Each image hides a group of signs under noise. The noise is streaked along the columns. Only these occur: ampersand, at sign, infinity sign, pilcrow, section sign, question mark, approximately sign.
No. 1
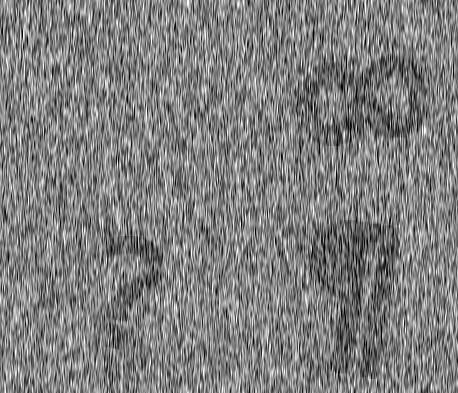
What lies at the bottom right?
pilcrow
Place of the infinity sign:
top right
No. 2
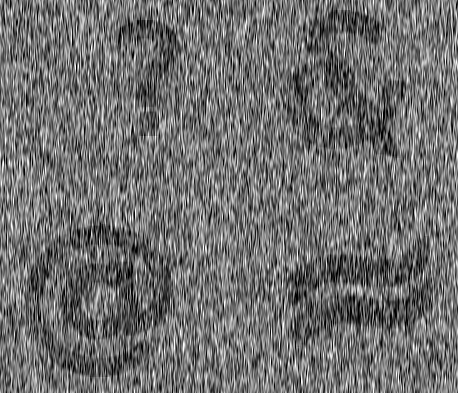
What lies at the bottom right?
approximately sign
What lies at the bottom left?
at sign
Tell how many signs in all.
4
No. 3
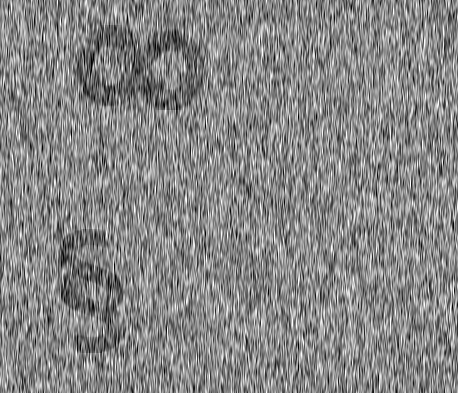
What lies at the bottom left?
section sign
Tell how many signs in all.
2
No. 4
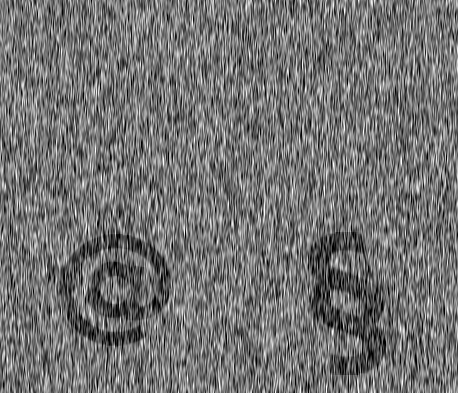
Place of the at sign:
bottom left
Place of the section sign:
bottom right
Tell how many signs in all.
2
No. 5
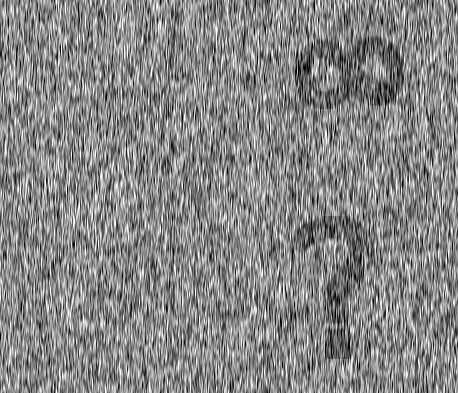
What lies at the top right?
infinity sign
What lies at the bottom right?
question mark
